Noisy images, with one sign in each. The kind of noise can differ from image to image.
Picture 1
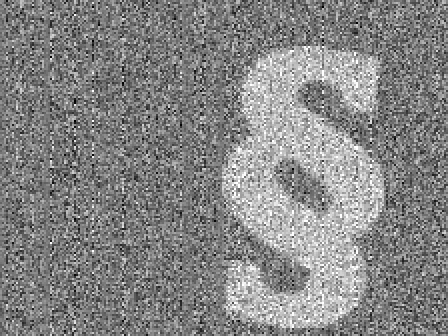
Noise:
columns of uneven size
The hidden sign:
section sign
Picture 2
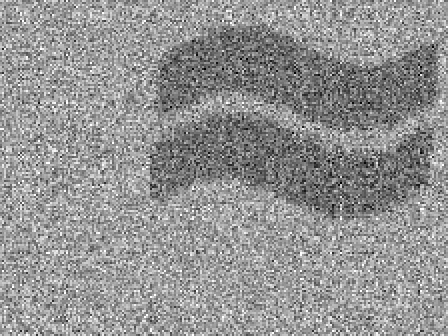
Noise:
low rank plus noise
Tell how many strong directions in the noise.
three or four
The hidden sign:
approximately sign
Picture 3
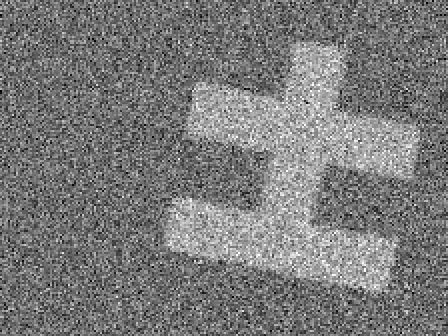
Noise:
low rank plus noise
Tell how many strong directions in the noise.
five to eight
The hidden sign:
plus-minus sign
